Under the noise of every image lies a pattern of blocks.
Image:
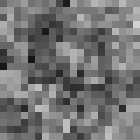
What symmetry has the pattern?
mirrored about the diagonal from the bottom left
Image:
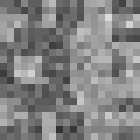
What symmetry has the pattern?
top and bottom mirror each other
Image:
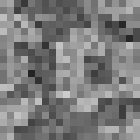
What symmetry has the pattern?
top and bottom mirror each other
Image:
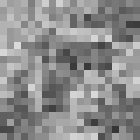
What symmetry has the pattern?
mirrored about the diagonal from the top left
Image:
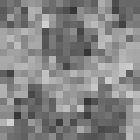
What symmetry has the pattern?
left and right mirror each other
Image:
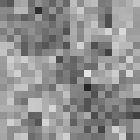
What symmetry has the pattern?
the same after a half turn
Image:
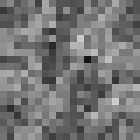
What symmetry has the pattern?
the same after a half turn
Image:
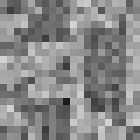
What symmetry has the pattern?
top and bottom mirror each other
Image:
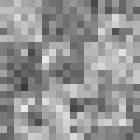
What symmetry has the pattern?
mirrored about the diagonal from the top left
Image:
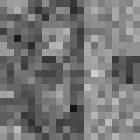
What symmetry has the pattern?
top and bottom mirror each other
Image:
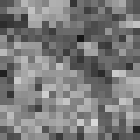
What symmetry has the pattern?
mirrored about the diagonal from the bottom left
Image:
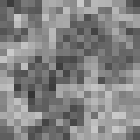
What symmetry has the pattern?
mirrored about the diagonal from the top left
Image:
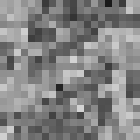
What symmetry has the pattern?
the same after a half turn
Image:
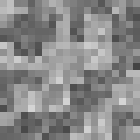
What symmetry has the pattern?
mirrored about the diagonal from the top left
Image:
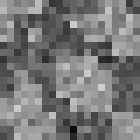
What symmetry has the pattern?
mirrored about the diagonal from the top left
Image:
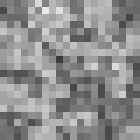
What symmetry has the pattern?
mirrored about the diagonal from the top left
